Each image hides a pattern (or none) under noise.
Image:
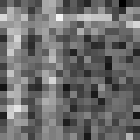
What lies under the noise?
bands of rows crossing bands of columns
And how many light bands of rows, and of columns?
1 and 2
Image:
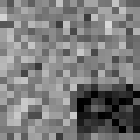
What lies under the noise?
one block
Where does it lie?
bottom right
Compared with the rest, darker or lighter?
darker
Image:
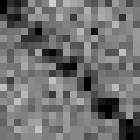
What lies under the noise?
blocks along the diagonal
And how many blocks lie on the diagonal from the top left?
7
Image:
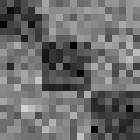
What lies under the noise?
blocks along the diagonal
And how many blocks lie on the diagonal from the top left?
3
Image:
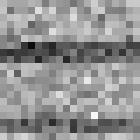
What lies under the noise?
bands of rows
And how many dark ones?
2
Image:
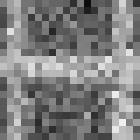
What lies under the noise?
bands of rows crossing bands of columns
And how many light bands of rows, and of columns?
1 and 2
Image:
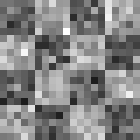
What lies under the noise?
a checkerboard
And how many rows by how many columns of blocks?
4 by 4
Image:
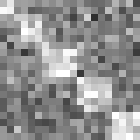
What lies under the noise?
blocks along the diagonal
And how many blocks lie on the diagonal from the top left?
5
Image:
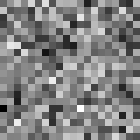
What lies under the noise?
only noise
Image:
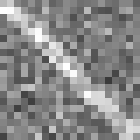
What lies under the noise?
a diagonal band
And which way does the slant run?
top left to bottom right
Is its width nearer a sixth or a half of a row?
a sixth
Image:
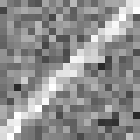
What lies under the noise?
a diagonal band
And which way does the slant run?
bottom left to top right
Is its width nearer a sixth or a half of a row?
a sixth
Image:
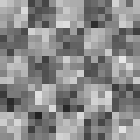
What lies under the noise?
a checkerboard
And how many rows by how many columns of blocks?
5 by 5
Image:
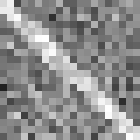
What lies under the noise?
a diagonal band
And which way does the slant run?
top left to bottom right
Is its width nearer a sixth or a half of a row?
a sixth
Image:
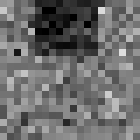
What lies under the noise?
one block
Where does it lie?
top middle
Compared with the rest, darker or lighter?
darker
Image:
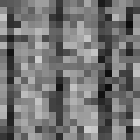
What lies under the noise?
bands of columns
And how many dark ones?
4
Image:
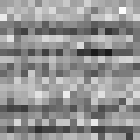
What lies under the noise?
bands of rows
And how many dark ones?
5
